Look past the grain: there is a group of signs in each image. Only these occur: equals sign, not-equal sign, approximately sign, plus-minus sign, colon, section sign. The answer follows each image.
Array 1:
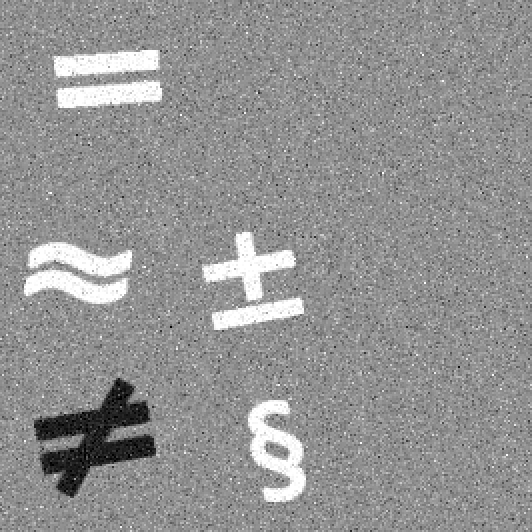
top left: light equals sign; middle left: light approximately sign; centre: light plus-minus sign; bottom left: dark not-equal sign; bottom middle: light section sign
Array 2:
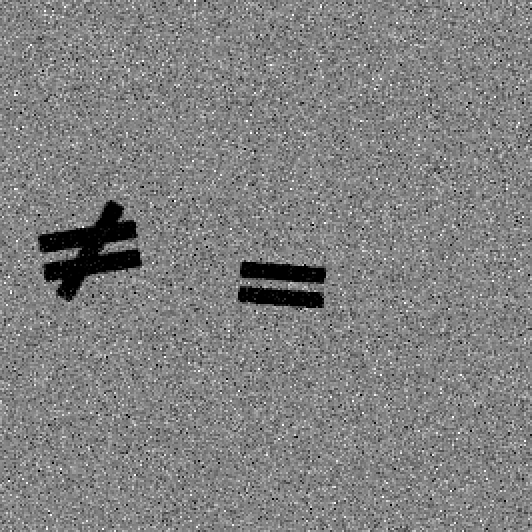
middle left: dark not-equal sign; centre: dark equals sign
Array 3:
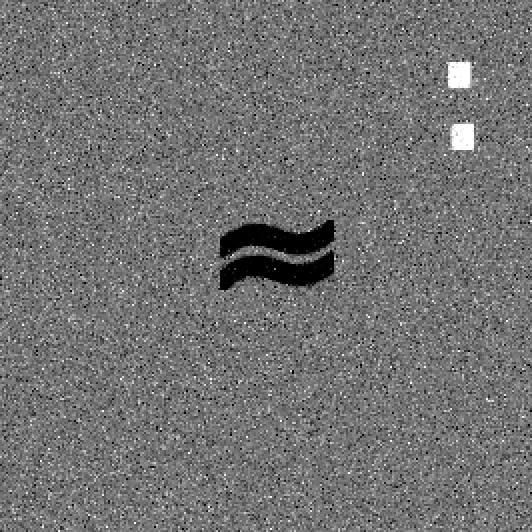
top right: light colon; centre: dark approximately sign
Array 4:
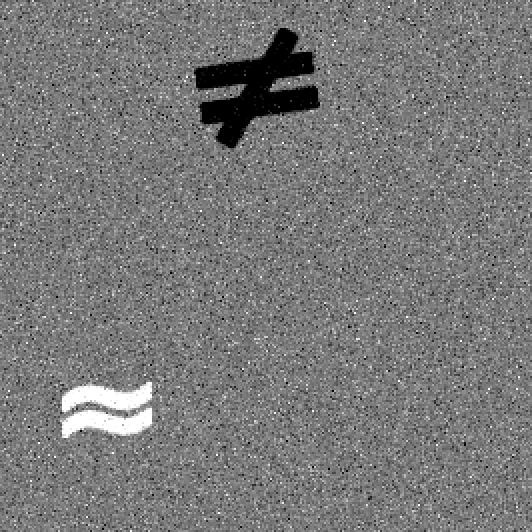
top middle: dark not-equal sign; bottom left: light approximately sign
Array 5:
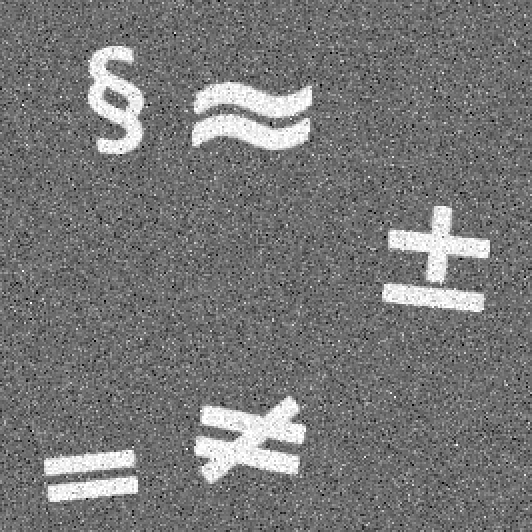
top left: light section sign; top middle: light approximately sign; middle right: light plus-minus sign; bottom left: light equals sign; bottom middle: light not-equal sign
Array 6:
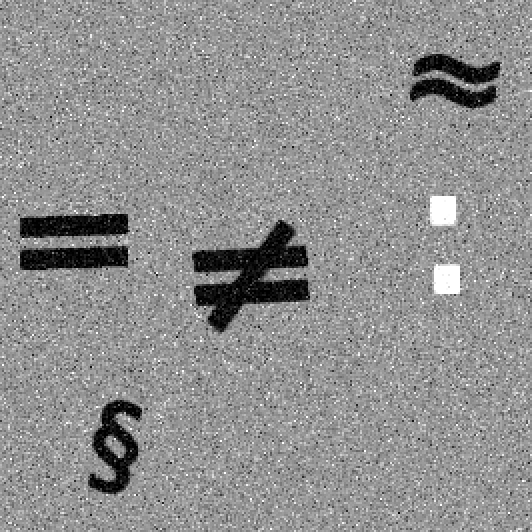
top right: dark approximately sign; middle left: dark equals sign; centre: dark not-equal sign; middle right: light colon; bottom left: dark section sign
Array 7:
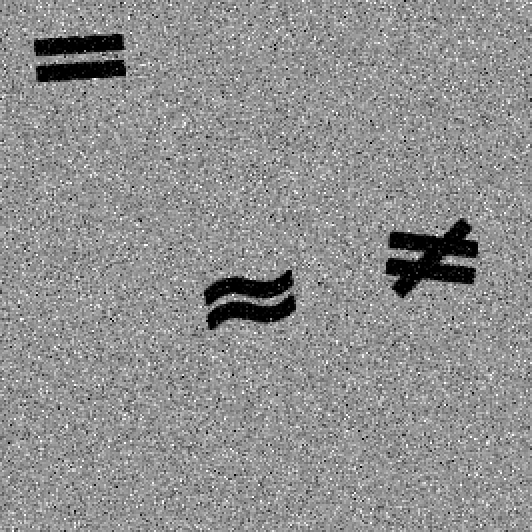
top left: dark equals sign; centre: dark approximately sign; middle right: dark not-equal sign
